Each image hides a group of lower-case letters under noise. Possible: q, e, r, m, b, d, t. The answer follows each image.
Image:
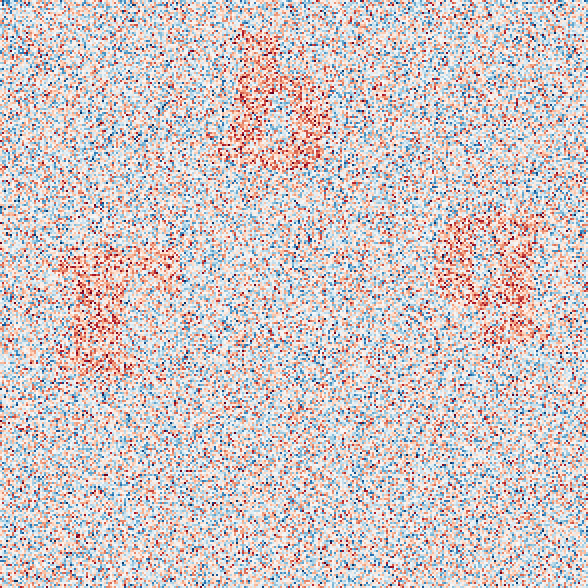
top middle: red b; middle left: red r; middle right: red q
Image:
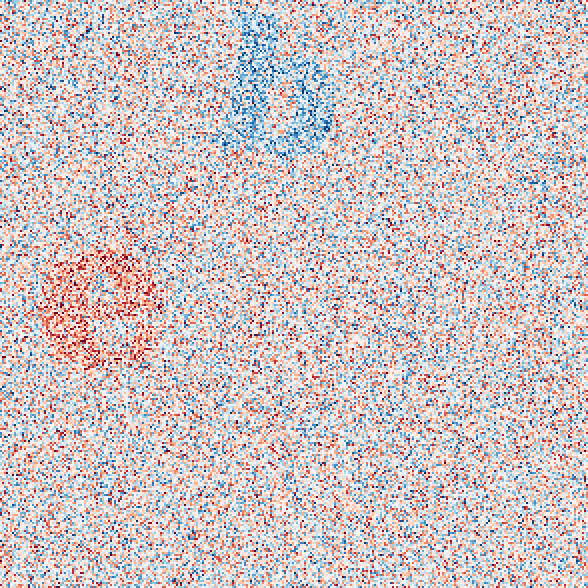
top middle: blue b; middle left: red e
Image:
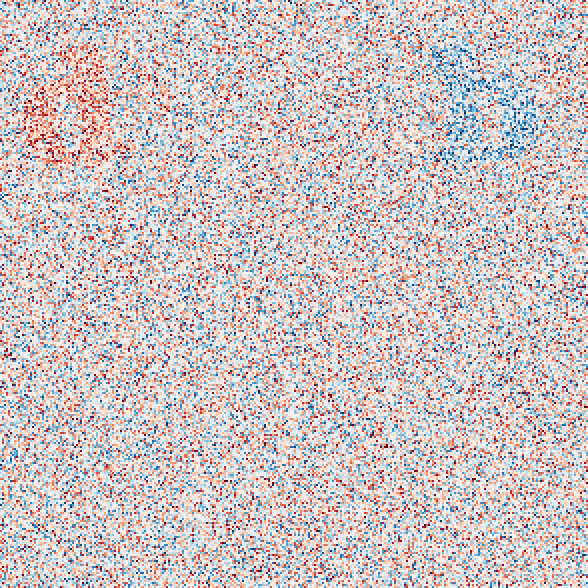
top left: red d; top right: blue b
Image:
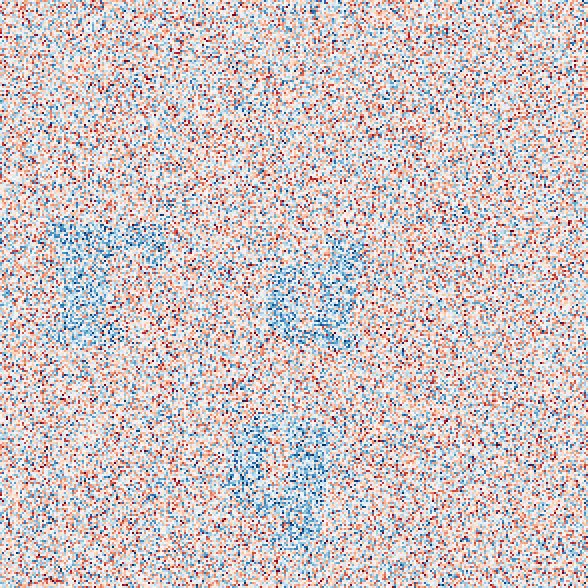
middle left: blue r; centre: blue d; bottom middle: blue q
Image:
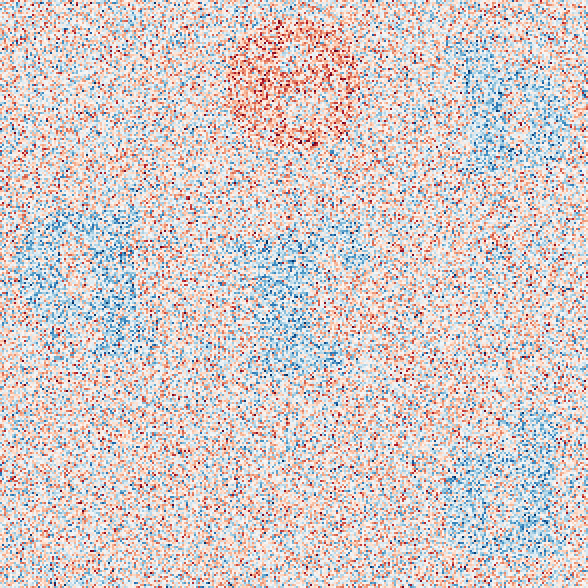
top middle: red e; top right: blue b; middle left: blue q; centre: blue r; bottom right: blue d
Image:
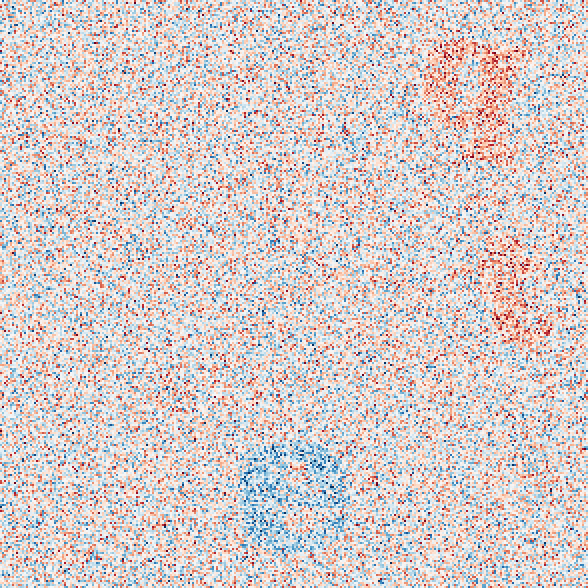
top right: red q; middle right: red t; bottom middle: blue e
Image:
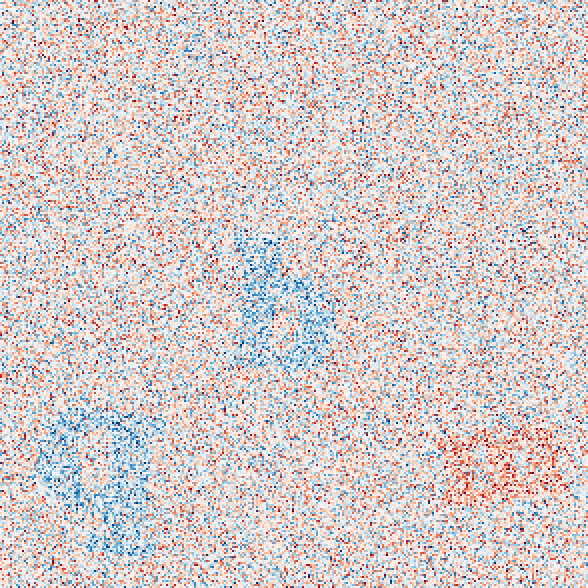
centre: blue b; bottom left: blue q; bottom right: red m
